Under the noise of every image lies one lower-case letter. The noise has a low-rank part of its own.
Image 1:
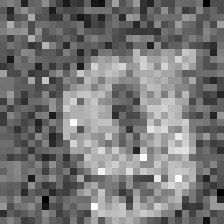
g
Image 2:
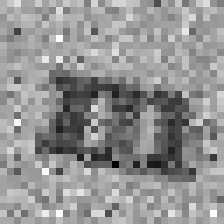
m
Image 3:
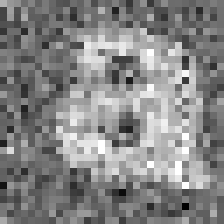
a
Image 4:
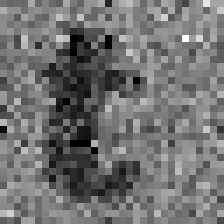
t
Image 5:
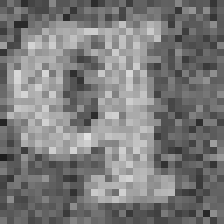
q
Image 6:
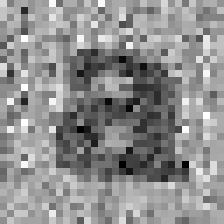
a
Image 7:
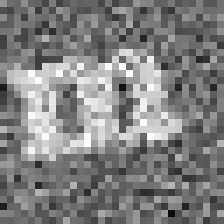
m
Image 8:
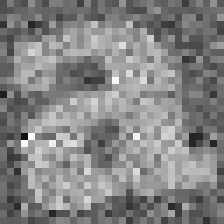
a
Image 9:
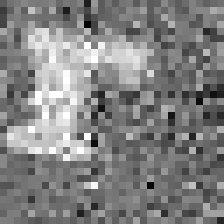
r
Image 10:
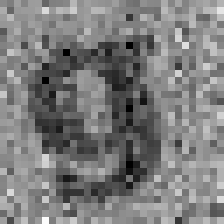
g
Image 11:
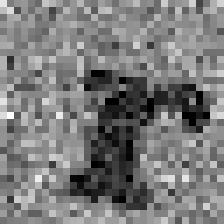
r
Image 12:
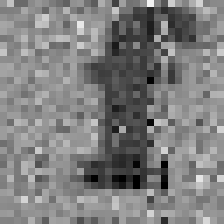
f
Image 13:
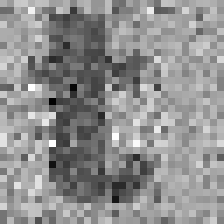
t
